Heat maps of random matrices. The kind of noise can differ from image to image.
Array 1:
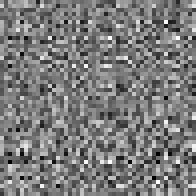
low rank plus noise
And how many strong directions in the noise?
three or four
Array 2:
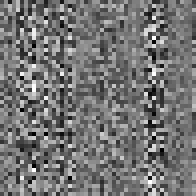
columns of uneven size
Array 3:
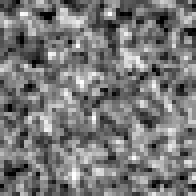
blotchy
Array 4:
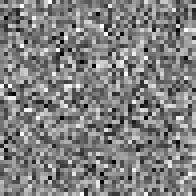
independent entries
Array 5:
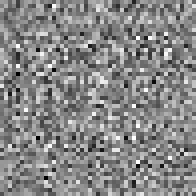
low rank plus noise
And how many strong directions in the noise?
five to eight
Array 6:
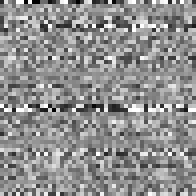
rows of uneven size
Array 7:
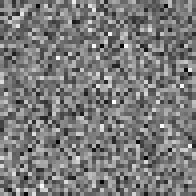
independent entries
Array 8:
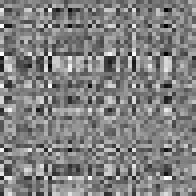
low rank plus noise
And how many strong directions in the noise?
one
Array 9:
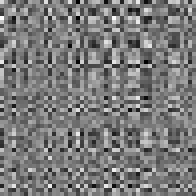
low rank plus noise
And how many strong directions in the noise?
one
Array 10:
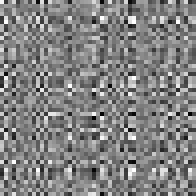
low rank plus noise
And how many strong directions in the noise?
one
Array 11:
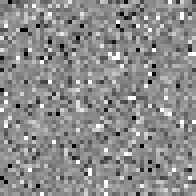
heavy tails
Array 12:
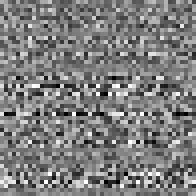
rows of uneven size
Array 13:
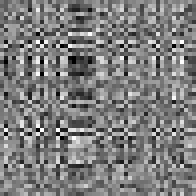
low rank plus noise
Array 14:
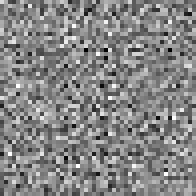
low rank plus noise
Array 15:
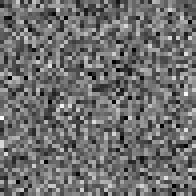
independent entries
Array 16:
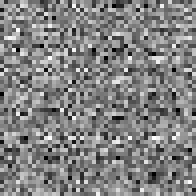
low rank plus noise
